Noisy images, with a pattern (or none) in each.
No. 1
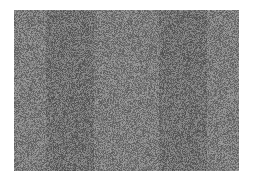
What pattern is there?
vertical stripes
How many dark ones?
2
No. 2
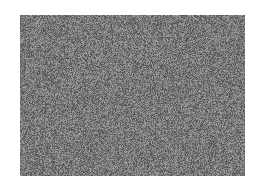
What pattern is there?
only noise
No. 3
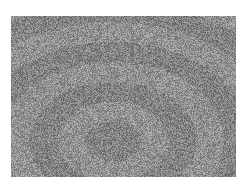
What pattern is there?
rings round one point
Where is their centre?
bottom middle
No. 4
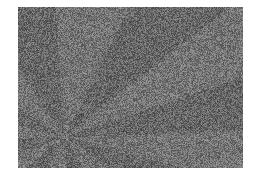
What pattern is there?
spokes from one point
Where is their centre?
bottom left
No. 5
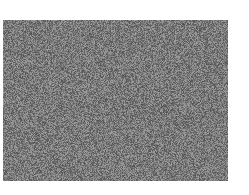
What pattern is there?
only noise
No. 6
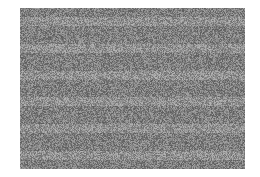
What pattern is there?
horizontal stripes
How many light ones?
6
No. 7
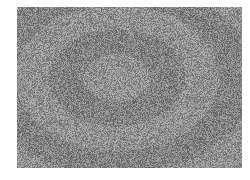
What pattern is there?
rings round one point
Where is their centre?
centre
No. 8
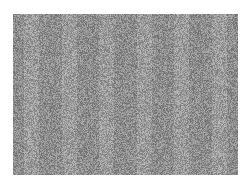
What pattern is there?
vertical stripes
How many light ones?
6
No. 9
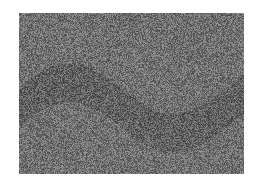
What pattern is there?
a wavy band
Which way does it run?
left to right
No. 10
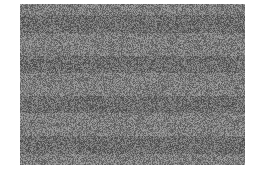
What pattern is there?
horizontal stripes
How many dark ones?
4
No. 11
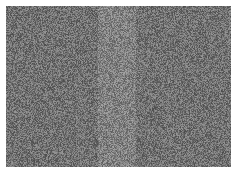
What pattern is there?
one vertical stripe
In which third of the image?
middle
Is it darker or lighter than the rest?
lighter
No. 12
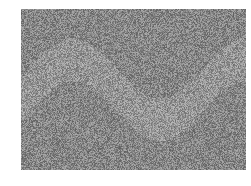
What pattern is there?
a wavy band
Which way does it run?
left to right
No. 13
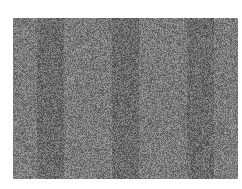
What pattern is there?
vertical stripes
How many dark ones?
3
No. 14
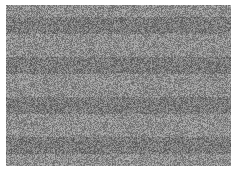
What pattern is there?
horizontal stripes
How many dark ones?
4
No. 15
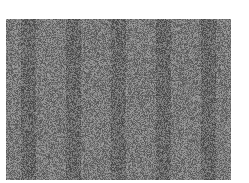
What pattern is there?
vertical stripes
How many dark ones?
5
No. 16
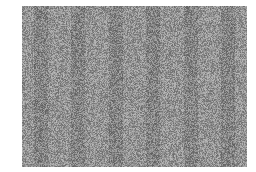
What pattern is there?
vertical stripes
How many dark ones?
6
